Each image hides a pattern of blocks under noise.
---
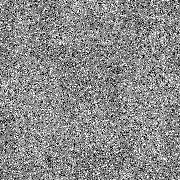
left and right mirror each other
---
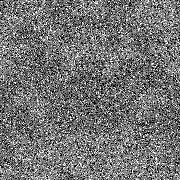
left and right mirror each other
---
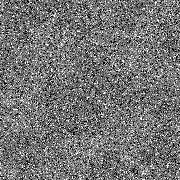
mirrored about the diagonal from the bottom left
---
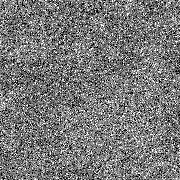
no symmetry
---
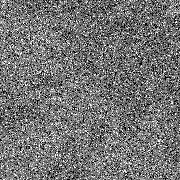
mirrored about the diagonal from the bottom left
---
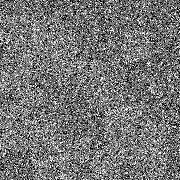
mirrored about the diagonal from the bottom left
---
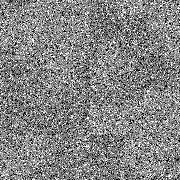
mirrored about the diagonal from the bottom left
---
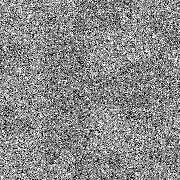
top and bottom mirror each other
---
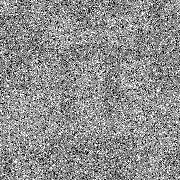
left and right mirror each other
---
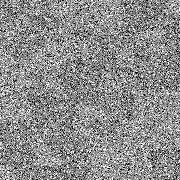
mirrored about the diagonal from the top left
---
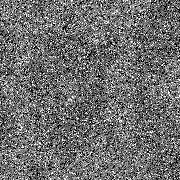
top and bottom mirror each other
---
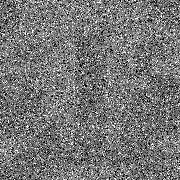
left and right mirror each other
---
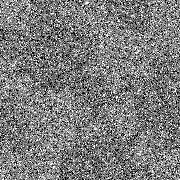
mirrored about the diagonal from the top left
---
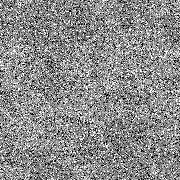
the same after a half turn
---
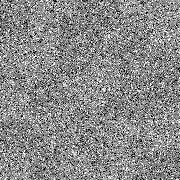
mirrored about the diagonal from the bottom left
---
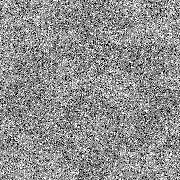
left and right mirror each other
